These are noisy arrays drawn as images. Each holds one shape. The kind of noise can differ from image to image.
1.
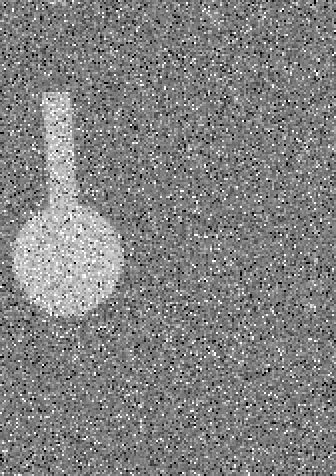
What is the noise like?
heavy tails
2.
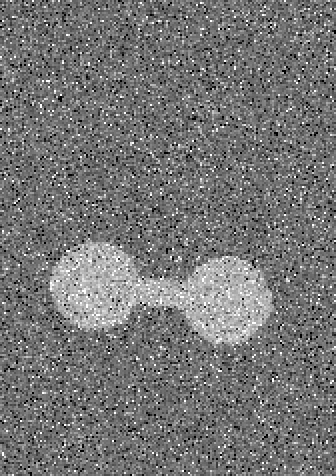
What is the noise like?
heavy tails
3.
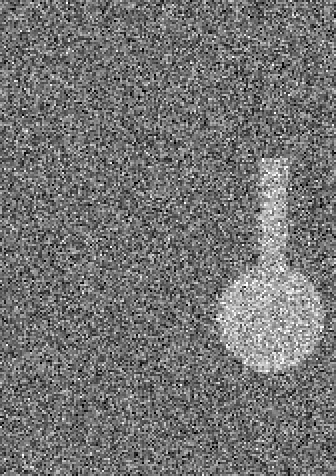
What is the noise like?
independent entries
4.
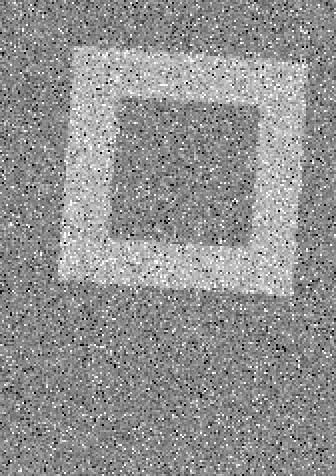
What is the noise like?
heavy tails
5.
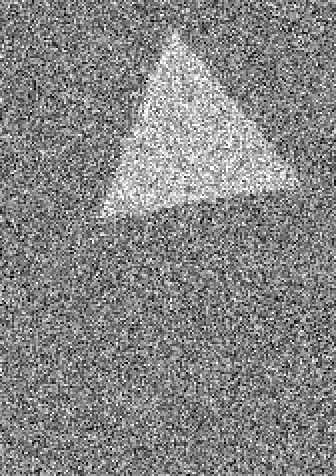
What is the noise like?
independent entries
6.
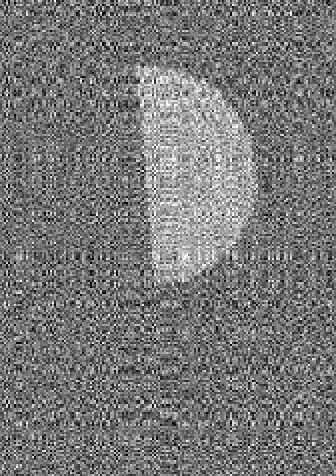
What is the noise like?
low rank plus noise
